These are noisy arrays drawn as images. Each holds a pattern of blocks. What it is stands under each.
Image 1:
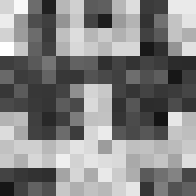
left and right mirror each other
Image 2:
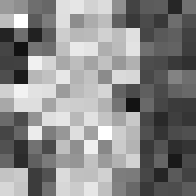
top and bottom mirror each other
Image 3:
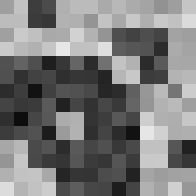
mirrored about the diagonal from the bottom left
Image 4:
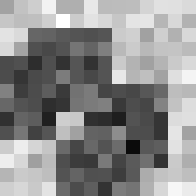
mirrored about the diagonal from the bottom left
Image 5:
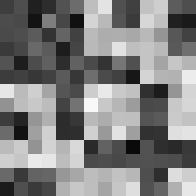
mirrored about the diagonal from the top left
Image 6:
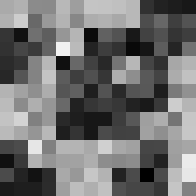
mirrored about the diagonal from the bottom left
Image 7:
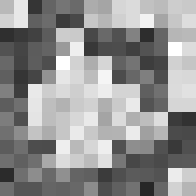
mirrored about the diagonal from the bottom left
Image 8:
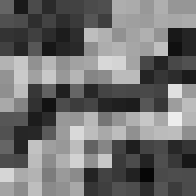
the same after a half turn
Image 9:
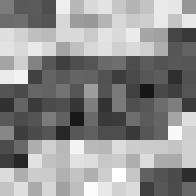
the same after a half turn
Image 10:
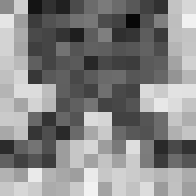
left and right mirror each other
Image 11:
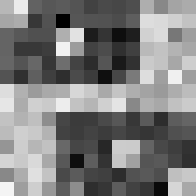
the same after a half turn
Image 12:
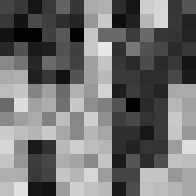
no symmetry
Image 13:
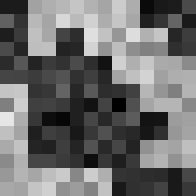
mirrored about the diagonal from the bottom left
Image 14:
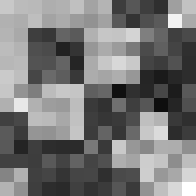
mirrored about the diagonal from the top left
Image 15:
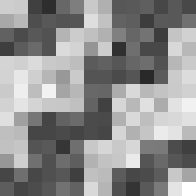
the same after a half turn
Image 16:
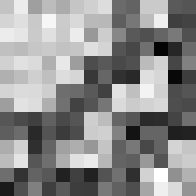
mirrored about the diagonal from the top left
